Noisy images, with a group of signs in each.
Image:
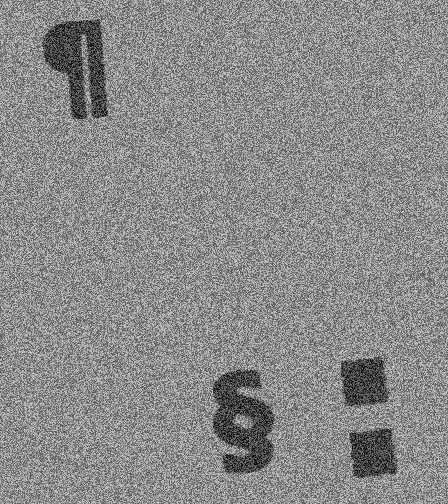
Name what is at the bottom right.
colon
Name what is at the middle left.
nothing
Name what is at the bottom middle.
section sign
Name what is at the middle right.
nothing
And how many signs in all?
3
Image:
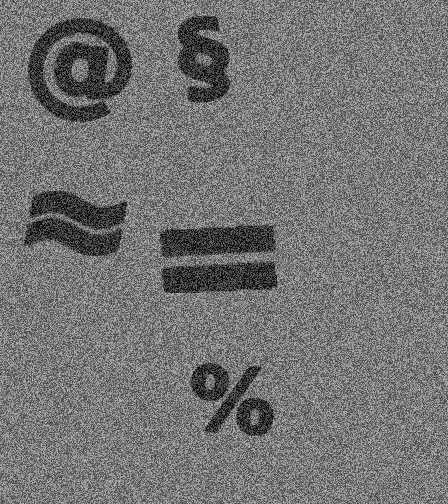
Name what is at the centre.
equals sign
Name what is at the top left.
at sign
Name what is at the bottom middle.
percent sign
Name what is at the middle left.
approximately sign
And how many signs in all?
5
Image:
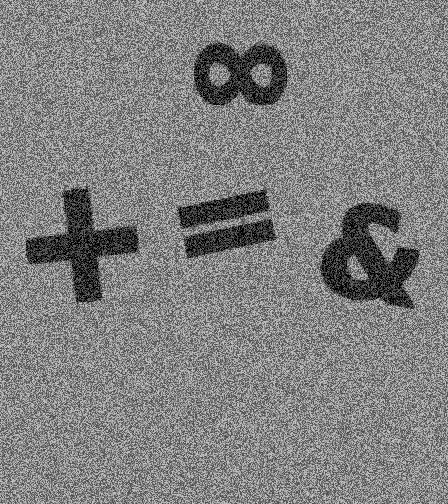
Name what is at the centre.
equals sign
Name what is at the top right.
nothing
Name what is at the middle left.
plus sign
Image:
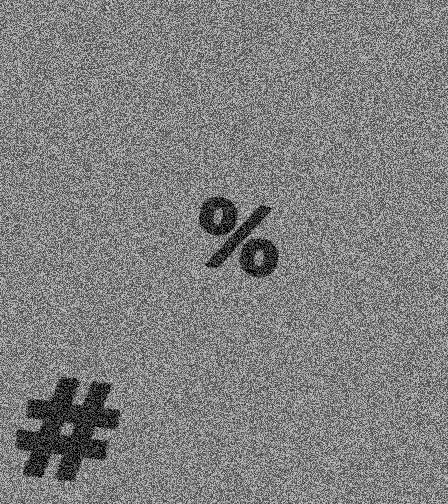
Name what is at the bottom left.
hash sign
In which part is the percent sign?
centre
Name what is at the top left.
nothing
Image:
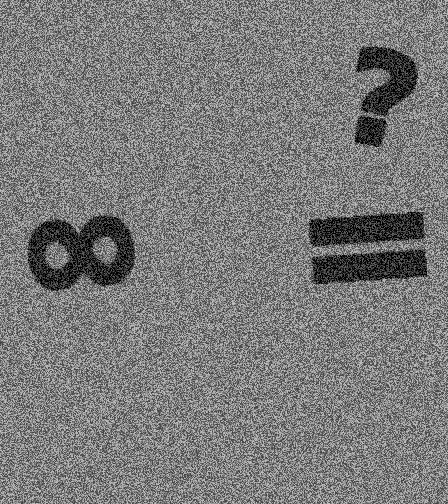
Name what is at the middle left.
infinity sign
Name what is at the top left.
nothing
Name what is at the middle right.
equals sign
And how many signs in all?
3
